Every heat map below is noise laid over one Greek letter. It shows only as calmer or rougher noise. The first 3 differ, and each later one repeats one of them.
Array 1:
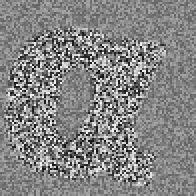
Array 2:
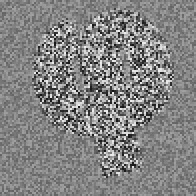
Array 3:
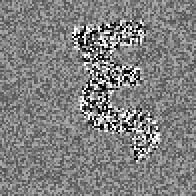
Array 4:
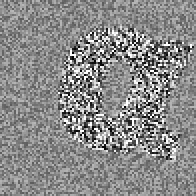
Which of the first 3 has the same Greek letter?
1
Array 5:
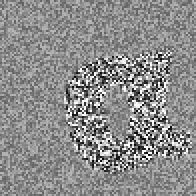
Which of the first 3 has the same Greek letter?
1
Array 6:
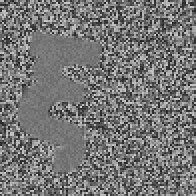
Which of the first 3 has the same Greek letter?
3
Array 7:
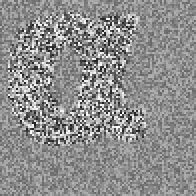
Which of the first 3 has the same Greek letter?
1
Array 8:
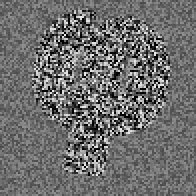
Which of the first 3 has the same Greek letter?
2
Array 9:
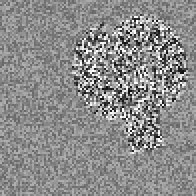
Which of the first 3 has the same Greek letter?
2
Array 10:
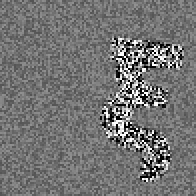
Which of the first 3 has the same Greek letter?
3
